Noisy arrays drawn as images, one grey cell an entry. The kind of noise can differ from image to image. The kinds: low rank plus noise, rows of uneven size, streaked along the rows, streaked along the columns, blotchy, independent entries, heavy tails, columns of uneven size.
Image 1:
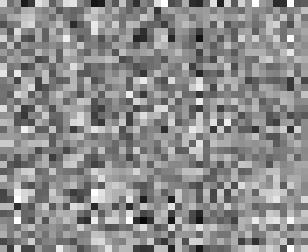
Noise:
low rank plus noise
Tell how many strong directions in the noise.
two
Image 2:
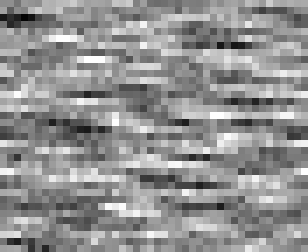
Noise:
streaked along the rows
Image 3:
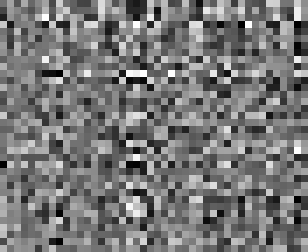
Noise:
low rank plus noise
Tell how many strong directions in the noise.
two
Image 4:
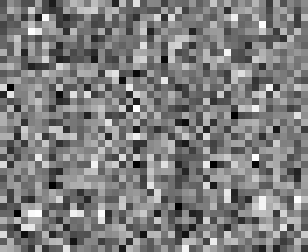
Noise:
low rank plus noise
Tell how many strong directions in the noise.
five to eight
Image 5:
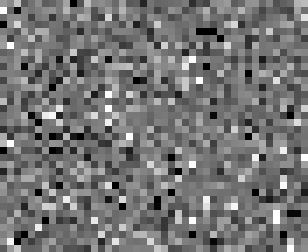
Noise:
heavy tails
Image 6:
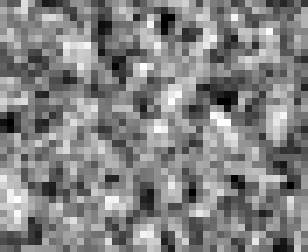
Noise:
blotchy
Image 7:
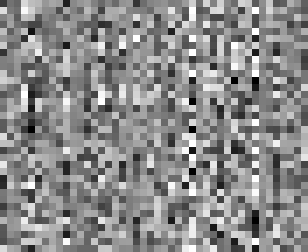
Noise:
columns of uneven size
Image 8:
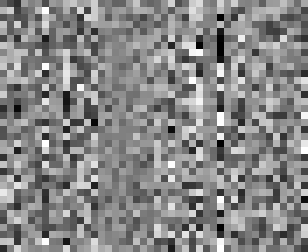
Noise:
columns of uneven size
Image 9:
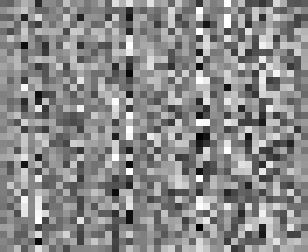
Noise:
columns of uneven size
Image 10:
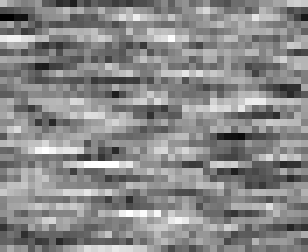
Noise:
streaked along the rows
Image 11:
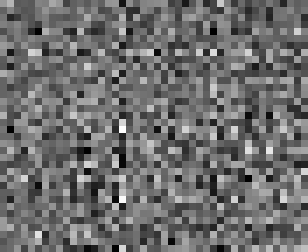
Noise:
low rank plus noise
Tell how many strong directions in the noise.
three or four
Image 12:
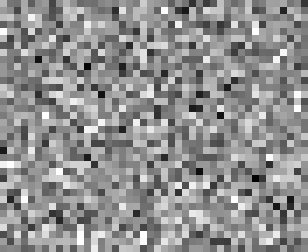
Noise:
independent entries
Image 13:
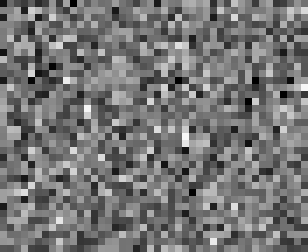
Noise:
low rank plus noise
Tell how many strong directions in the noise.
five to eight
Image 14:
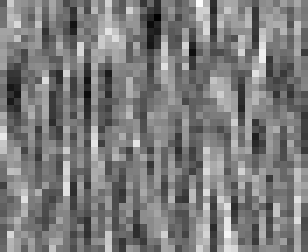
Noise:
streaked along the columns
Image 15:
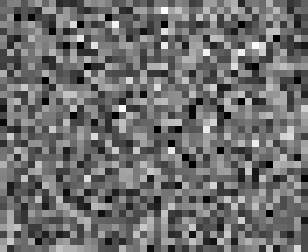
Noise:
independent entries
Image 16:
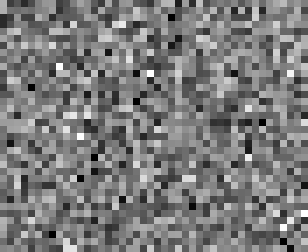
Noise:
independent entries
